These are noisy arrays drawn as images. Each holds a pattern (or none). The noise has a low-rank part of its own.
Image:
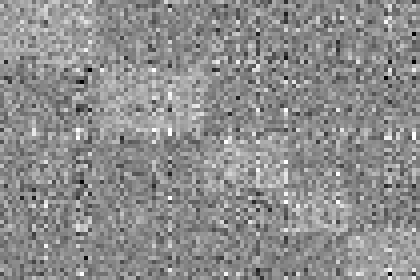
blocks along the diagonal
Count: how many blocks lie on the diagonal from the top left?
5
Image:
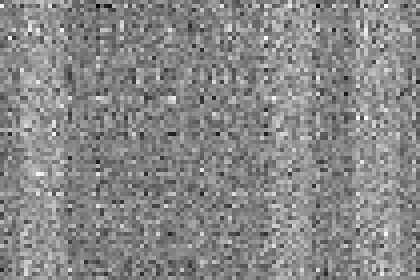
bands of columns
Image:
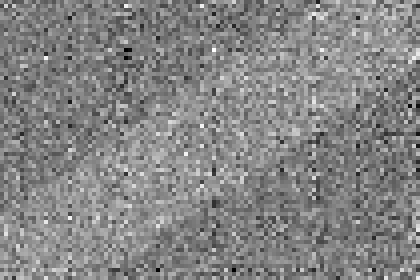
a diagonal band
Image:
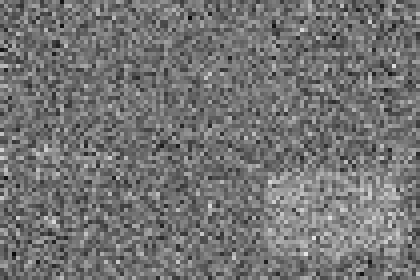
one block
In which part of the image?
bottom right
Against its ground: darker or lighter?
lighter
